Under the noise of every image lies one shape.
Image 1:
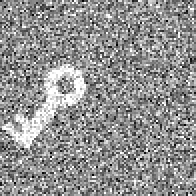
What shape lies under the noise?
key
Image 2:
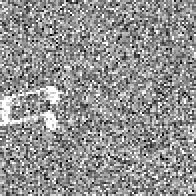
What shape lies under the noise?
pair of musical notes
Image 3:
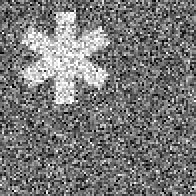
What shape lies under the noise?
asterisk
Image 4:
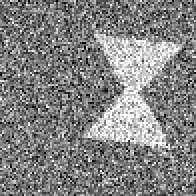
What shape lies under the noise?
bow tie
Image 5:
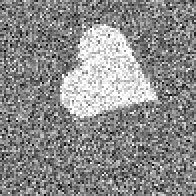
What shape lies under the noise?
heart
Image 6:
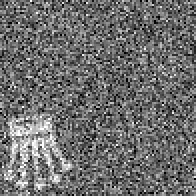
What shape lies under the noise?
chess queen
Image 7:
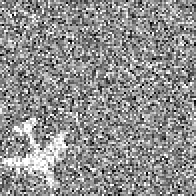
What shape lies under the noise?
airplane
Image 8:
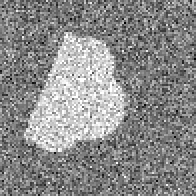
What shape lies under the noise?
cloud
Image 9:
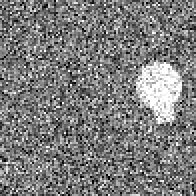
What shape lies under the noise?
light bulb
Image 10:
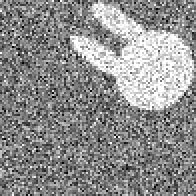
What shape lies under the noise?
rabbit's head
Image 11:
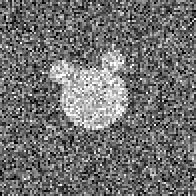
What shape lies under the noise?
bear's head
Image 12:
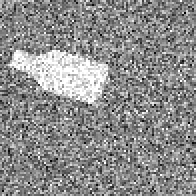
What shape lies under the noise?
bottle
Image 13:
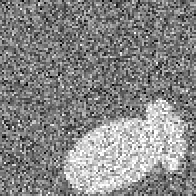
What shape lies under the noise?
footprint
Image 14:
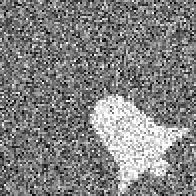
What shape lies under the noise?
bell
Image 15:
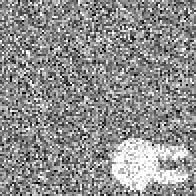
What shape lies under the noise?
rabbit's head
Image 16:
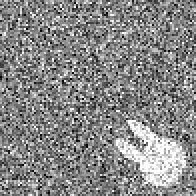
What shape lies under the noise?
rabbit's head
